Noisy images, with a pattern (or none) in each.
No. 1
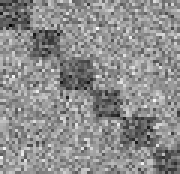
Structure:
blocks along the diagonal
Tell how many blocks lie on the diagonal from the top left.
6
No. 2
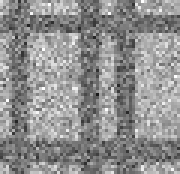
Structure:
bands of rows crossing bands of columns
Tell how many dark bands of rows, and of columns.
2 and 3
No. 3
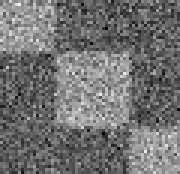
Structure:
blocks along the diagonal
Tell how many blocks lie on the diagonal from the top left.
3
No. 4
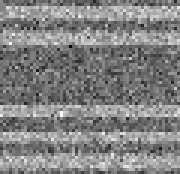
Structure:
bands of rows
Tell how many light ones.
5
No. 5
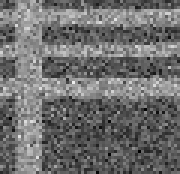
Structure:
bands of rows crossing bands of columns
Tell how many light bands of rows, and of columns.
3 and 1
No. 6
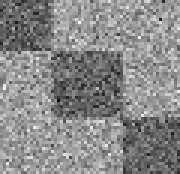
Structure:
blocks along the diagonal
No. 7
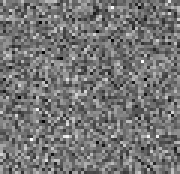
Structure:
only noise
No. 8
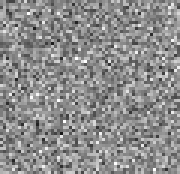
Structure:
only noise
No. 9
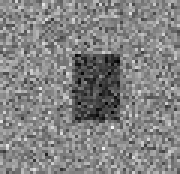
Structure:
one block
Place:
centre
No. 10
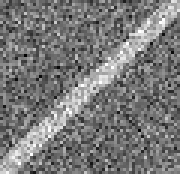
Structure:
a diagonal band
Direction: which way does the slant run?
bottom left to top right
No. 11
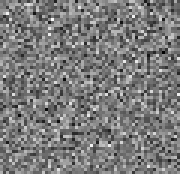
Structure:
only noise
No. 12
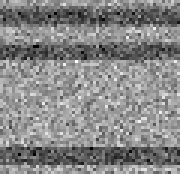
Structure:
bands of rows
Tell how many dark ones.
3
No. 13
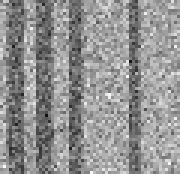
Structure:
bands of columns
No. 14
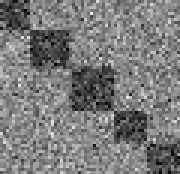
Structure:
blocks along the diagonal
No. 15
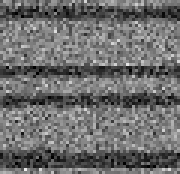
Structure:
bands of rows
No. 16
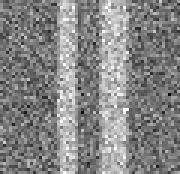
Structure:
bands of columns
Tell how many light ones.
2
